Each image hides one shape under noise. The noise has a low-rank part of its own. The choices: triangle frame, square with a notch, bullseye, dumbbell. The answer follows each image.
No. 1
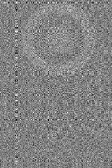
bullseye
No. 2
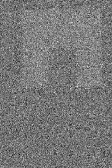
square with a notch
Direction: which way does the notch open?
down
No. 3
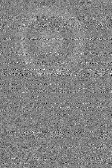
bullseye
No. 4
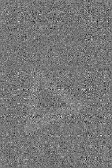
triangle frame
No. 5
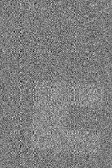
square with a notch
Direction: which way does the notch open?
right
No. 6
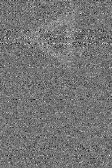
triangle frame
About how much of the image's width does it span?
half
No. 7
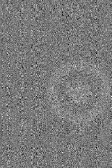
bullseye
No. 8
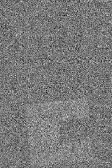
square with a notch
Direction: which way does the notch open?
right
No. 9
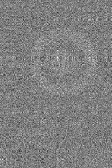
bullseye
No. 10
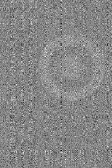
bullseye
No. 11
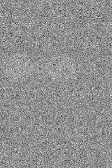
dumbbell
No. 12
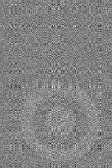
bullseye
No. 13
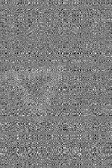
triangle frame
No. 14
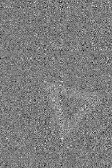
triangle frame
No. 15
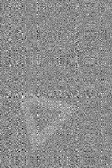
triangle frame
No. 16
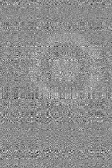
bullseye
